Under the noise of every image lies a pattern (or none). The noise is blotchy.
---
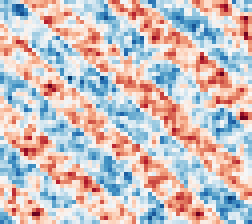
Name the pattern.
diagonal stripes
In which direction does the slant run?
top left to bottom right
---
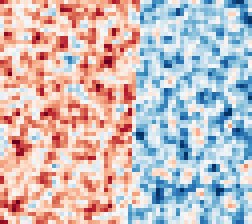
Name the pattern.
a sharp edge
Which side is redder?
left
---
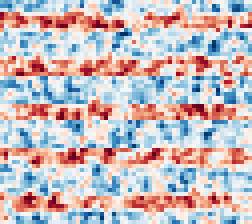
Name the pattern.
horizontal stripes
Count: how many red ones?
5
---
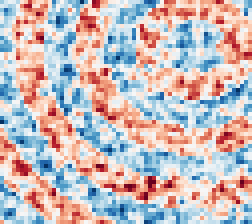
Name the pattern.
rings round one point
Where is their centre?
top right
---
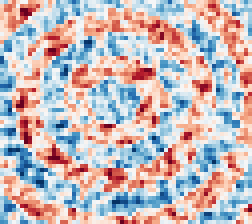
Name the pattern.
rings round one point
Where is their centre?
centre
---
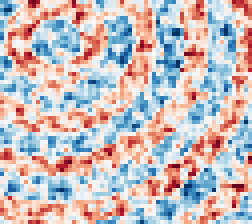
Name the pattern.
rings round one point
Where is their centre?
top left
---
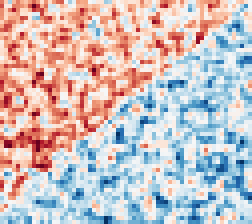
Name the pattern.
a sharp edge
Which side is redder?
top left
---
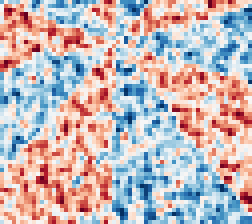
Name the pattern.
spokes from one point
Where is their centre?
top middle
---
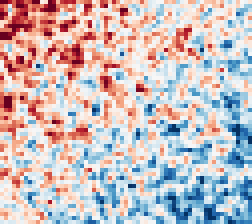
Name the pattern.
a smooth slope
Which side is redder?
top left
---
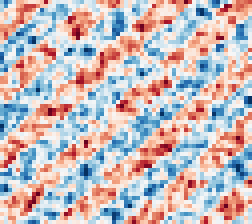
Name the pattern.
diagonal stripes
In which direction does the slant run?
bottom left to top right
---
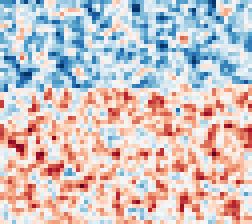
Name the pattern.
a sharp edge
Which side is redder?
bottom
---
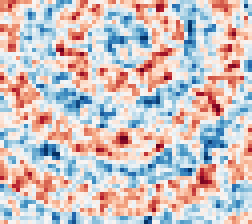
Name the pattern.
rings round one point
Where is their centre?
top middle
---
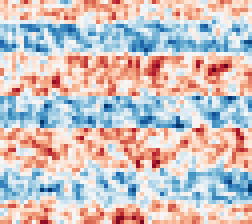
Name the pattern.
horizontal stripes
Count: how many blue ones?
3
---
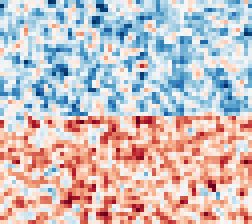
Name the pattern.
a sharp edge
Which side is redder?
bottom
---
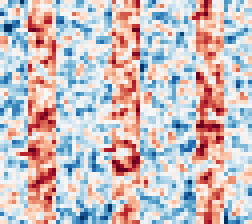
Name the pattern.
vertical stripes
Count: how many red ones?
3
